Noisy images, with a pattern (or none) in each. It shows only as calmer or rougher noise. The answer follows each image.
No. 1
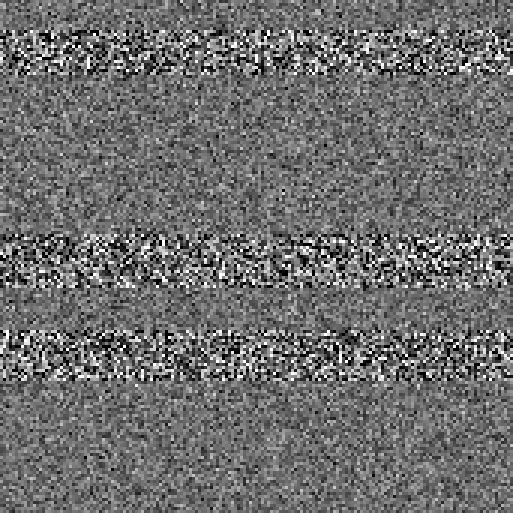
bands of rows
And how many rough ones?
3
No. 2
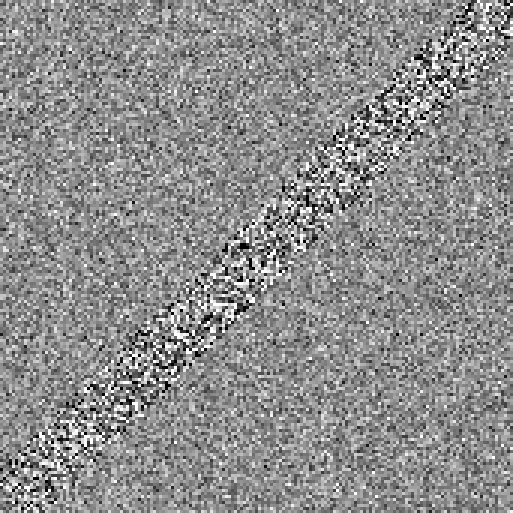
a diagonal band
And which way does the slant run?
bottom left to top right
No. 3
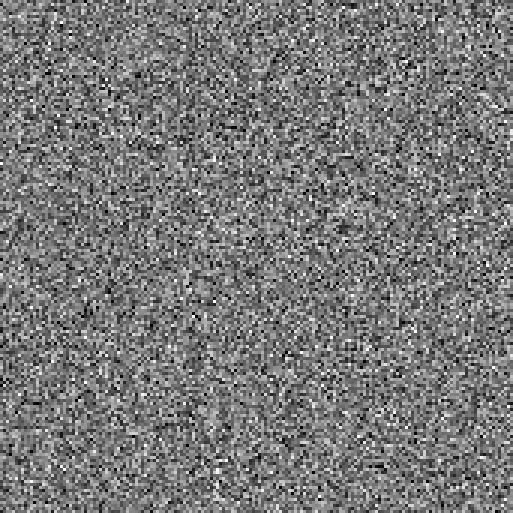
only noise
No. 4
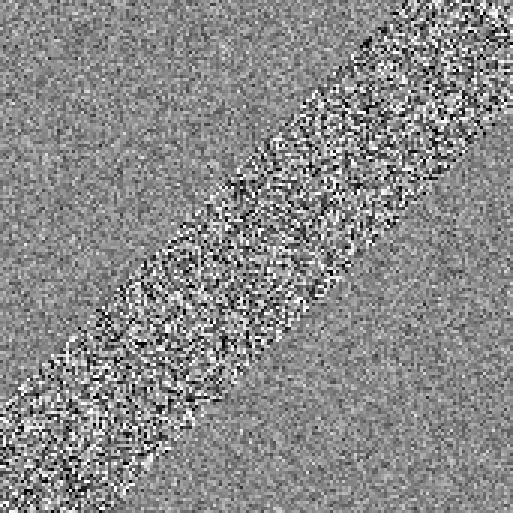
a diagonal band
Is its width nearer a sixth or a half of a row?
a half
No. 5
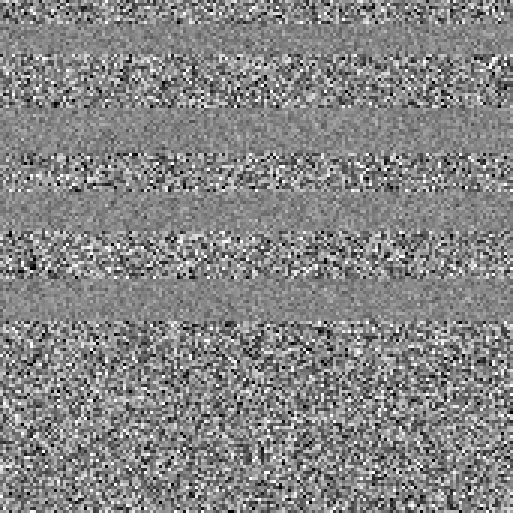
bands of rows
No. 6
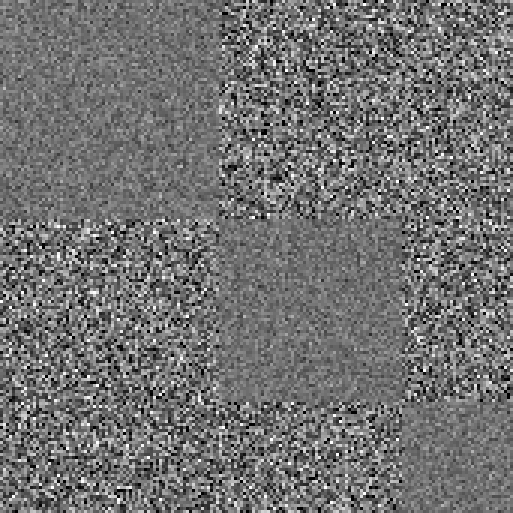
blocks along the diagonal
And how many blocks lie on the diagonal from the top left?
3
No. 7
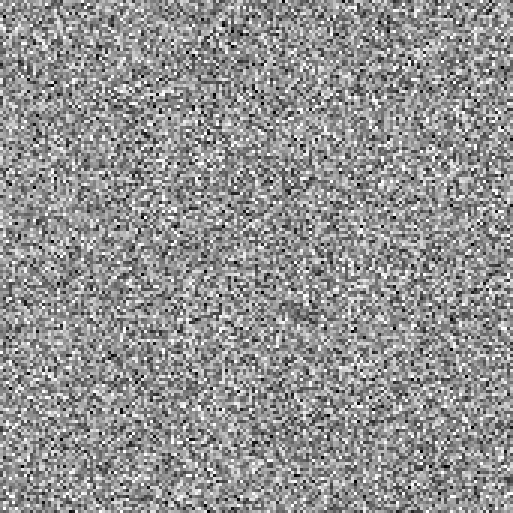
only noise
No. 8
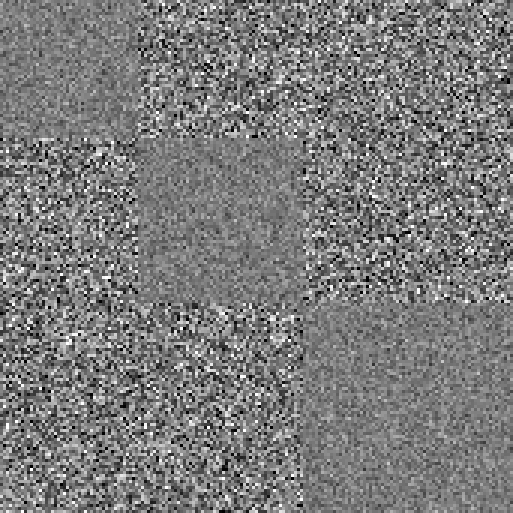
blocks along the diagonal
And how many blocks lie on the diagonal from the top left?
3
